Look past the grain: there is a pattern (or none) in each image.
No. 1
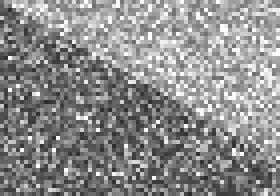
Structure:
a sharp edge
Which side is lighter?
top right
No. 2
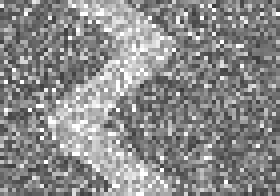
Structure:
a wavy band
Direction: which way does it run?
top to bottom
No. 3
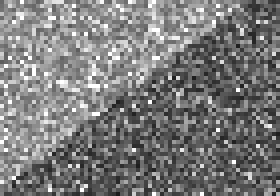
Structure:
a sharp edge
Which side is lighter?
top left
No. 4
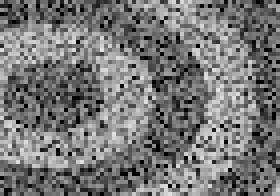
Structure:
rings round one point
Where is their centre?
middle left
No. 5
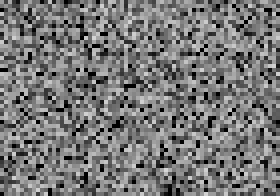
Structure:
only noise
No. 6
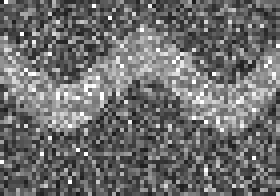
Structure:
a wavy band
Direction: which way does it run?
left to right
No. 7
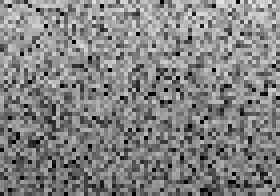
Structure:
a smooth slope
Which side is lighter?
top
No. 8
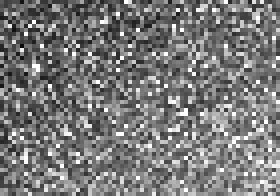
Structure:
a smooth slope
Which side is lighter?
bottom right
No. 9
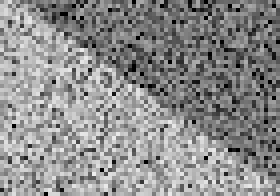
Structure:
a sharp edge
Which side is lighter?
bottom left
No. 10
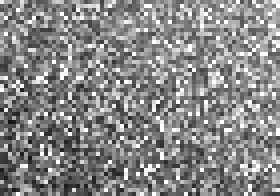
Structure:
a smooth slope
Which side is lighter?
top right
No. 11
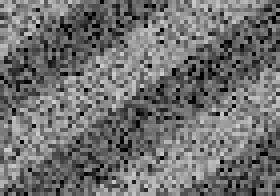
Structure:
diagonal stripes
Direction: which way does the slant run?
bottom left to top right
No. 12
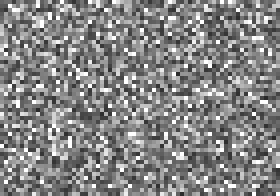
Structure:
only noise
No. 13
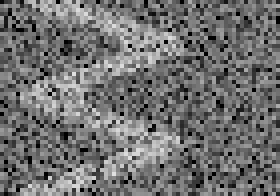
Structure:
a wavy band
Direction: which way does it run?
top to bottom
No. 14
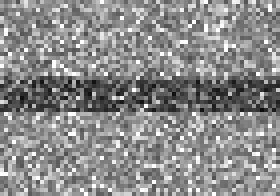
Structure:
one horizontal stripe
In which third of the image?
middle
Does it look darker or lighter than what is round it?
darker
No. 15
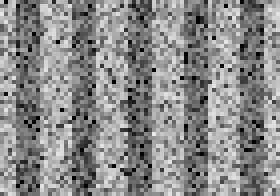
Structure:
vertical stripes
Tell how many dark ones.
5
